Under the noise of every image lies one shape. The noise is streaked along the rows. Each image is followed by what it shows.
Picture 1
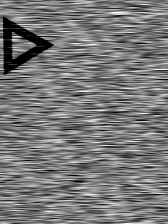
triangle frame
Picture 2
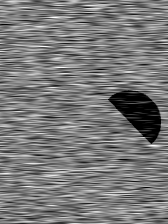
half disc
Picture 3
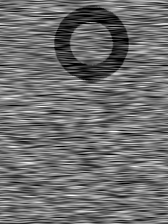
ring
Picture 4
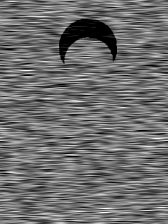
crescent
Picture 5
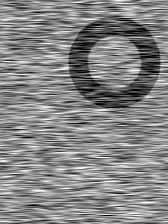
ring
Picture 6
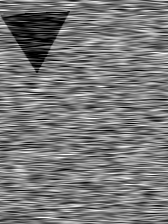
triangle
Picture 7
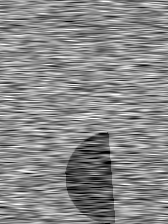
half disc
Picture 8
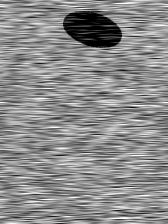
ellipse
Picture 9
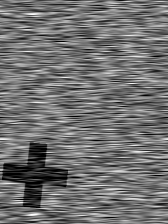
cross
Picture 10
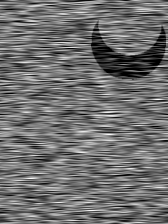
crescent
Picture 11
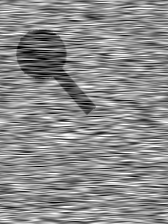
lollipop
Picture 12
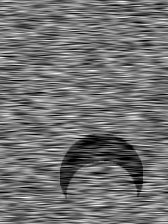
crescent
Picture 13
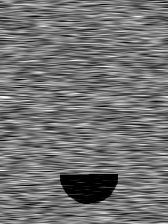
half disc
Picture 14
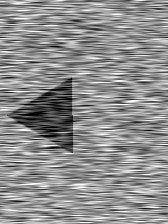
triangle
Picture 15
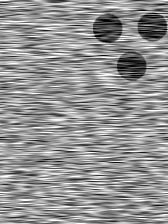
three dots
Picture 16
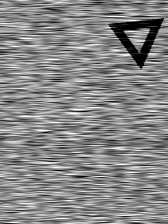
triangle frame
